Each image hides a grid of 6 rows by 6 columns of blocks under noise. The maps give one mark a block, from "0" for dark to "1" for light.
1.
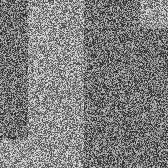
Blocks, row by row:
0 1 1 0 0 1
0 1 1 0 0 0
0 1 1 0 0 0
0 1 1 0 0 0
0 1 1 0 0 0
1 1 1 0 0 0
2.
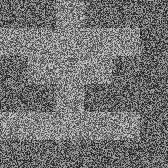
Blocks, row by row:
0 0 1 0 0 0
1 1 1 1 1 0
0 1 1 1 0 0
0 0 1 0 0 0
1 1 1 1 1 0
0 0 0 0 0 0
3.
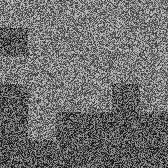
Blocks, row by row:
1 1 1 1 1 1
0 1 1 1 1 1
1 1 1 1 1 1
0 1 1 1 0 1
0 1 0 0 0 0
0 0 0 0 0 0
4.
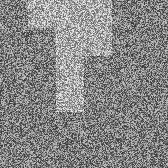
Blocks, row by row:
0 1 1 1 0 0
0 0 1 1 0 0
0 0 1 0 0 0
0 0 1 0 0 0
0 0 0 0 0 0
0 0 0 0 0 0
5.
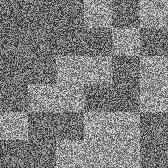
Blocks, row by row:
0 0 0 1 0 1
0 0 0 0 1 0
0 0 1 1 0 1
0 1 1 0 0 1
1 0 0 1 1 0
0 0 1 1 1 0
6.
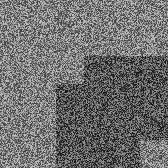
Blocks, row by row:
1 1 1 1 1 1
1 1 1 1 1 1
1 1 1 0 0 0
1 1 0 0 0 0
1 1 0 0 0 0
1 1 0 0 0 1
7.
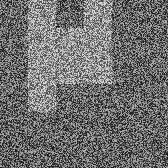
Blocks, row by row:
0 1 0 1 0 0
0 1 1 1 0 0
0 1 1 1 0 0
0 1 0 0 0 0
0 0 0 0 0 0
0 0 0 0 0 0
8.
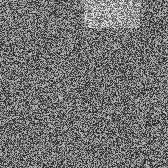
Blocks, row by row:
0 0 0 1 1 0
0 0 0 0 0 0
0 0 0 0 0 0
0 0 0 0 0 0
0 0 0 0 0 0
0 0 0 0 0 0
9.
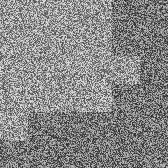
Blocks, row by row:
1 1 1 1 0 0
1 1 1 1 0 0
1 1 1 1 1 0
1 1 1 1 0 0
1 0 0 0 0 0
0 0 0 0 0 0
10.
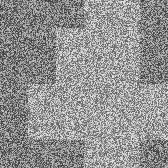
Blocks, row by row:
0 0 0 1 1 0
0 0 1 1 1 0
0 0 1 1 1 0
0 1 1 1 1 1
0 1 1 1 1 1
0 0 0 1 1 0
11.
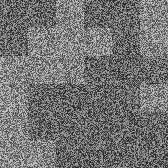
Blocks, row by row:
0 0 1 0 0 1
0 1 1 1 0 1
1 1 1 0 0 0
1 0 0 0 0 1
1 0 0 0 0 0
1 1 0 0 0 0
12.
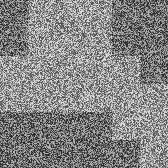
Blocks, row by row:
0 1 1 1 0 0
0 1 1 1 0 0
1 1 1 1 1 0
1 1 1 1 1 1
0 0 0 0 1 1
0 0 0 0 0 1
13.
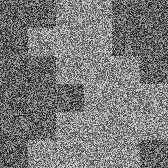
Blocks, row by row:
0 0 1 1 0 0
0 1 1 1 0 0
0 0 1 1 1 0
0 0 0 1 1 1
0 0 1 1 1 1
0 1 1 1 1 0
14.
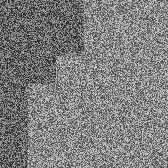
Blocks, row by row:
0 0 0 1 1 1
0 0 0 1 1 1
0 0 1 1 1 1
0 1 1 1 1 1
0 1 1 1 1 1
0 1 1 1 1 1
